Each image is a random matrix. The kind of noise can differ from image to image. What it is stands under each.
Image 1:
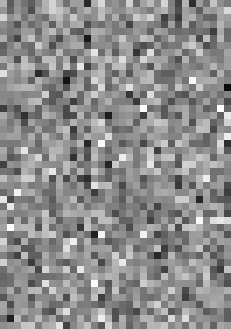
independent entries
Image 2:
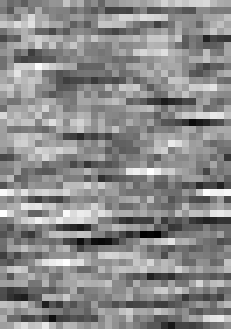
streaked along the rows
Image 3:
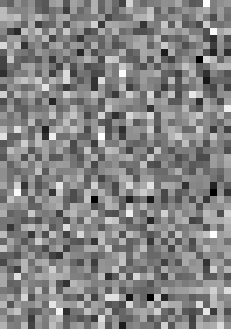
low rank plus noise
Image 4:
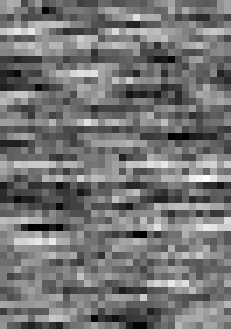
streaked along the rows
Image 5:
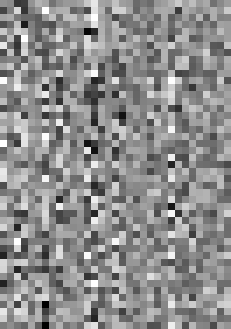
columns of uneven size
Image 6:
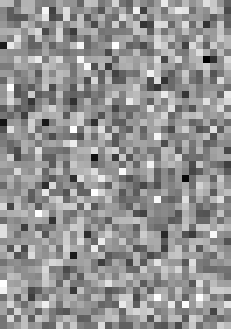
independent entries
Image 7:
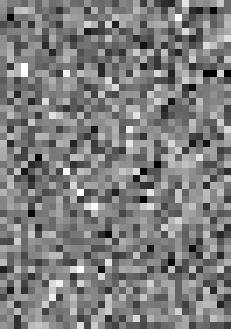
independent entries
